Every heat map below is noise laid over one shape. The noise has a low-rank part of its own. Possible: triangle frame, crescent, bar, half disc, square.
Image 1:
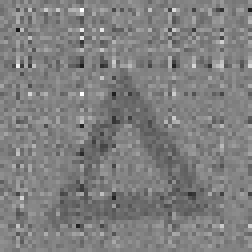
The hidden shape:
triangle frame
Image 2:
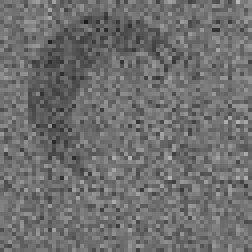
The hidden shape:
crescent
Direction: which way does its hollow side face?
down and right
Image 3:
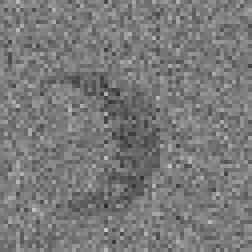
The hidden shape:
crescent
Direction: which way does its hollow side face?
left
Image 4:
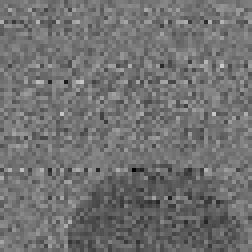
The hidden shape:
half disc
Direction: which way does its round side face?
up
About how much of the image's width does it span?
two thirds
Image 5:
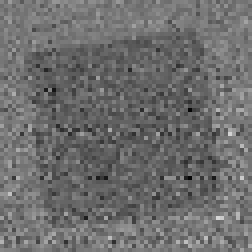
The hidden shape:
square
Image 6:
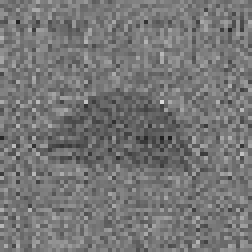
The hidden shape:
half disc
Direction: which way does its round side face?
up
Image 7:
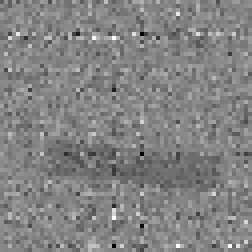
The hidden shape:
bar
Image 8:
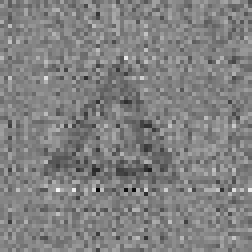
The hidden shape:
triangle frame
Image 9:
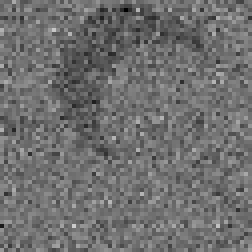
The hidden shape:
crescent
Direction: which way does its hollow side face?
down and right
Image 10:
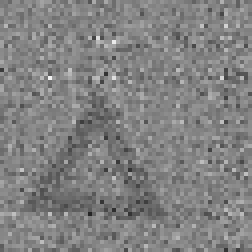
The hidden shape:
triangle frame
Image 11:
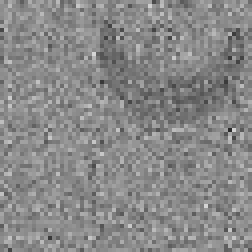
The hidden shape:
crescent
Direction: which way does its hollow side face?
up
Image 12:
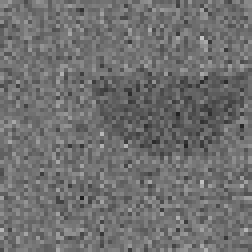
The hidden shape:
half disc
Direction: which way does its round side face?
down
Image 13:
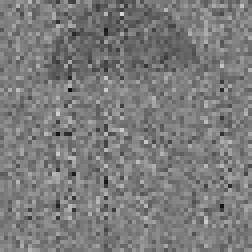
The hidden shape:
half disc
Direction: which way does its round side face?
up
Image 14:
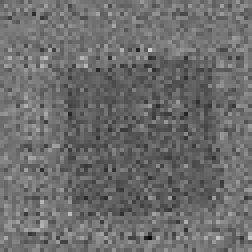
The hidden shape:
square
